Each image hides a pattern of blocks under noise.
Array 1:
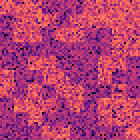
mirrored about the diagonal from the bottom left
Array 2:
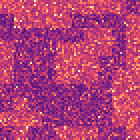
mirrored about the diagonal from the bottom left
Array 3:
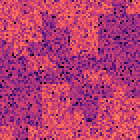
the same after a half turn
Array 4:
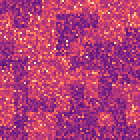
no symmetry
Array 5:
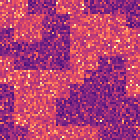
mirrored about the diagonal from the top left
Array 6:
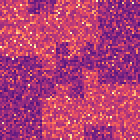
the same after a half turn
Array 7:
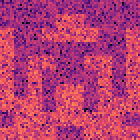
left and right mirror each other
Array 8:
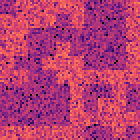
mirrored about the diagonal from the top left
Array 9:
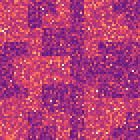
top and bottom mirror each other
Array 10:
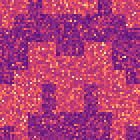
left and right mirror each other
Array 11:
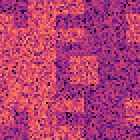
top and bottom mirror each other
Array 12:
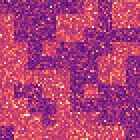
mirrored about the diagonal from the bottom left
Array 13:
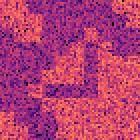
mirrored about the diagonal from the top left
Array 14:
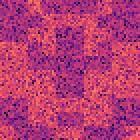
left and right mirror each other
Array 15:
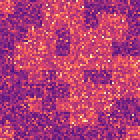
mirrored about the diagonal from the bottom left
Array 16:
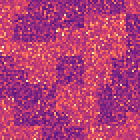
mirrored about the diagonal from the bottom left
